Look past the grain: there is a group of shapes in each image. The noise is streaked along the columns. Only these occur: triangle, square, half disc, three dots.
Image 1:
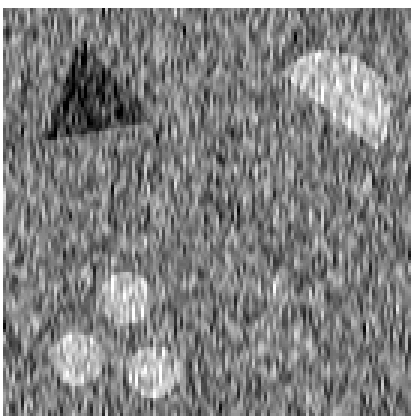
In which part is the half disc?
top right
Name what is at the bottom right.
nothing
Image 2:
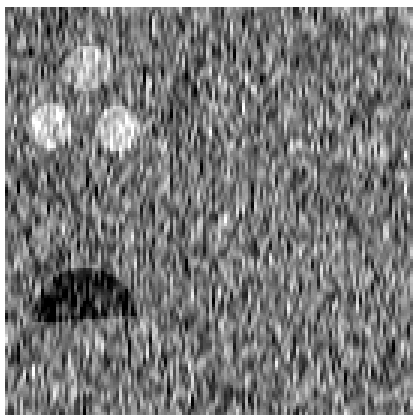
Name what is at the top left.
three dots
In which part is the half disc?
bottom left
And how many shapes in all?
2
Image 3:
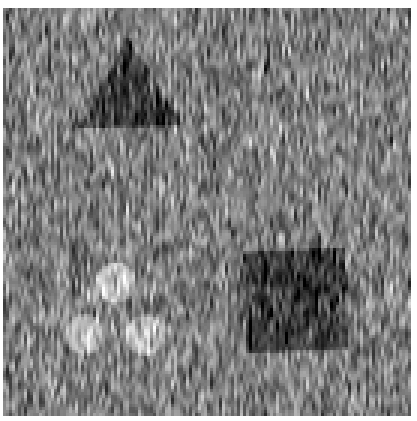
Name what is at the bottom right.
square
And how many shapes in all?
3
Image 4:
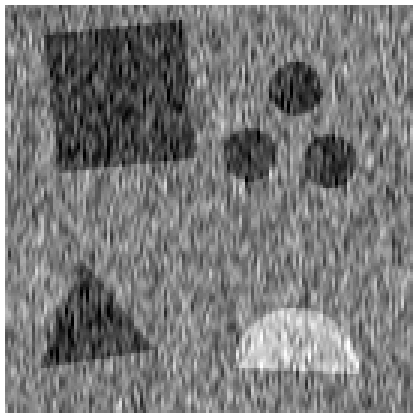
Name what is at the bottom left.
triangle
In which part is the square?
top left
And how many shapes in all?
4
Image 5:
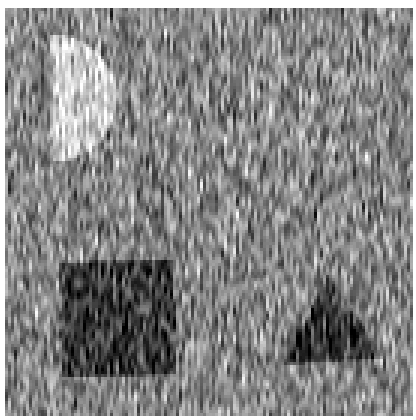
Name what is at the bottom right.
triangle
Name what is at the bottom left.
square
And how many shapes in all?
3
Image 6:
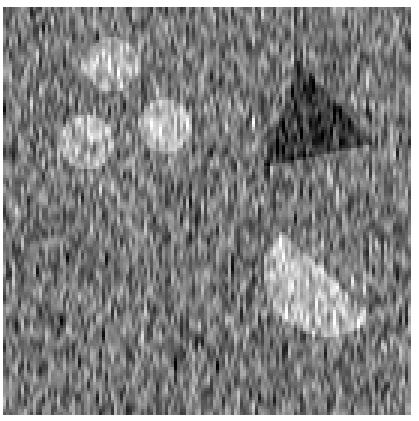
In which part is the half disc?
bottom right
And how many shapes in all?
3
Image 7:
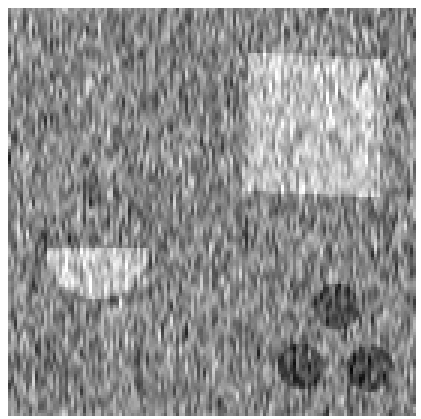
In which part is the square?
top right
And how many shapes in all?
3
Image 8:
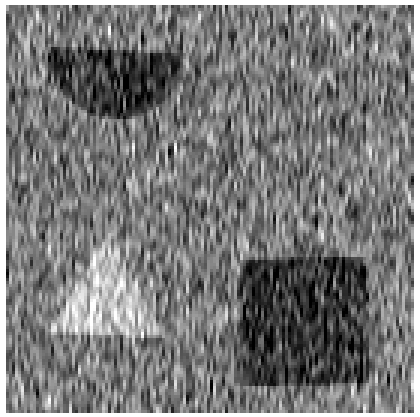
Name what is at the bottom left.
triangle
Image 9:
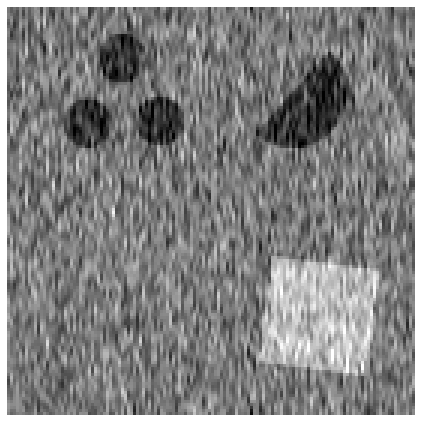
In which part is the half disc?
top right
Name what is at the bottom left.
nothing
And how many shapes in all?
3
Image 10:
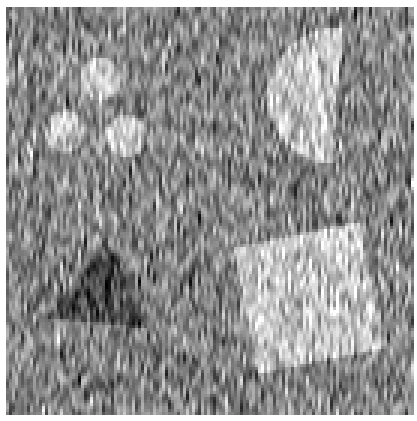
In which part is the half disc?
top right
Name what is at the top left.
three dots
